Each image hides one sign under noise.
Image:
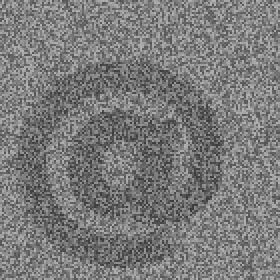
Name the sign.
at sign
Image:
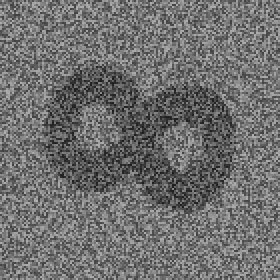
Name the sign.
infinity sign
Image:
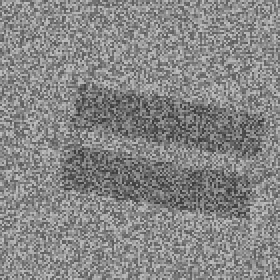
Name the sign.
equals sign
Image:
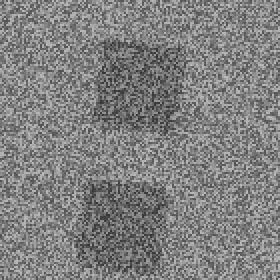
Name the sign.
colon
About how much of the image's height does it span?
nearly all
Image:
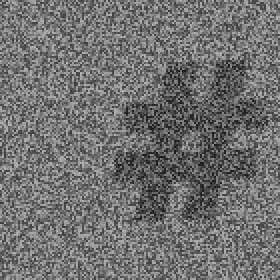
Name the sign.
hash sign
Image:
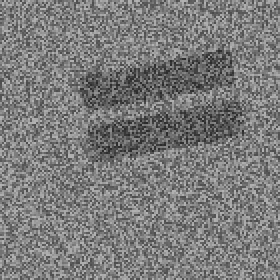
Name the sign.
equals sign
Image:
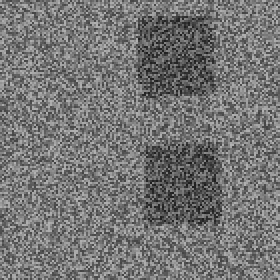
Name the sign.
colon
